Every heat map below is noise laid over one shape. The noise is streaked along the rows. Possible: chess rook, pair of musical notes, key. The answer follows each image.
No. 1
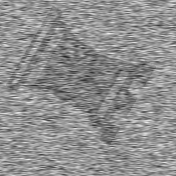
dark chess rook
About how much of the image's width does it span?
nearly all
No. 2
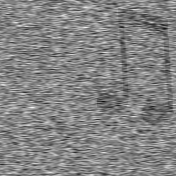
dark pair of musical notes
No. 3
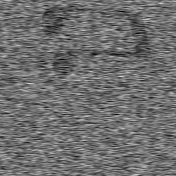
dark pair of musical notes
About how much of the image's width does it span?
two thirds
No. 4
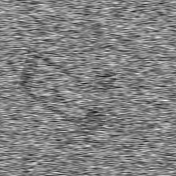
dark pair of musical notes
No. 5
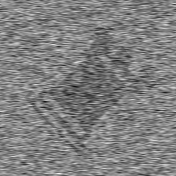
dark chess rook
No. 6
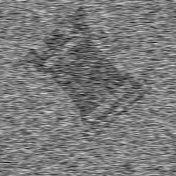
dark chess rook
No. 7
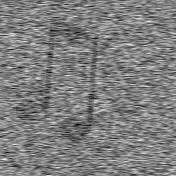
dark pair of musical notes
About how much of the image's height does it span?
two thirds
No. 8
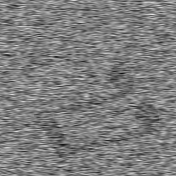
dark pair of musical notes
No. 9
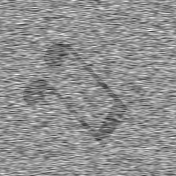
dark pair of musical notes
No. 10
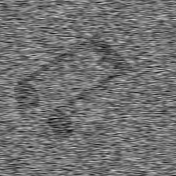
dark pair of musical notes
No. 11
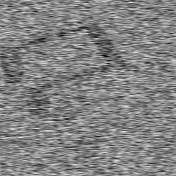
dark pair of musical notes
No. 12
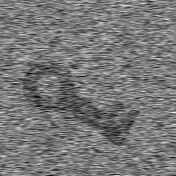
dark key
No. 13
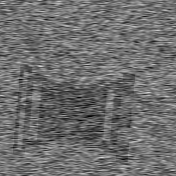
dark chess rook
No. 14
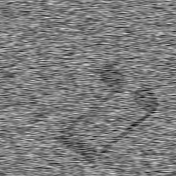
dark pair of musical notes
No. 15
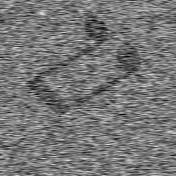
dark pair of musical notes
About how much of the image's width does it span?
two thirds
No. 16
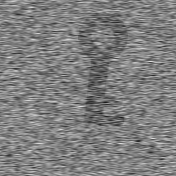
dark key
